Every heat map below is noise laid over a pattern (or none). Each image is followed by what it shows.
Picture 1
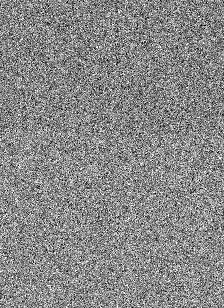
a sharp edge
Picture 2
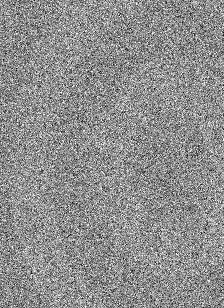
rings round one point
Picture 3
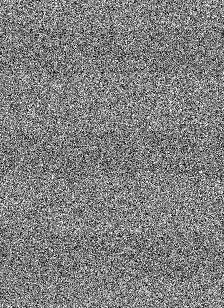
horizontal stripes
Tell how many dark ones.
3
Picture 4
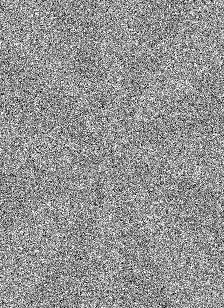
spokes from one point
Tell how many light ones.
8
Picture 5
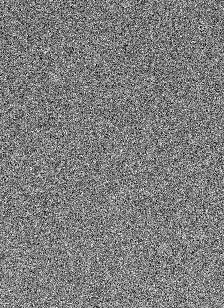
a smooth slope
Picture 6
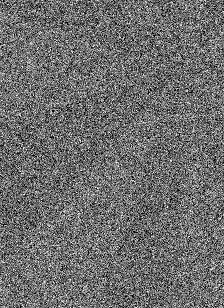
spokes from one point
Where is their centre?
top right
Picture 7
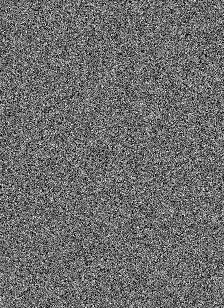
only noise
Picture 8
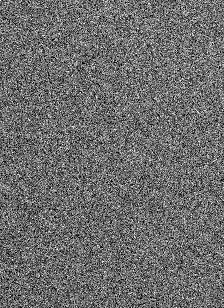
a smooth slope
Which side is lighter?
top right
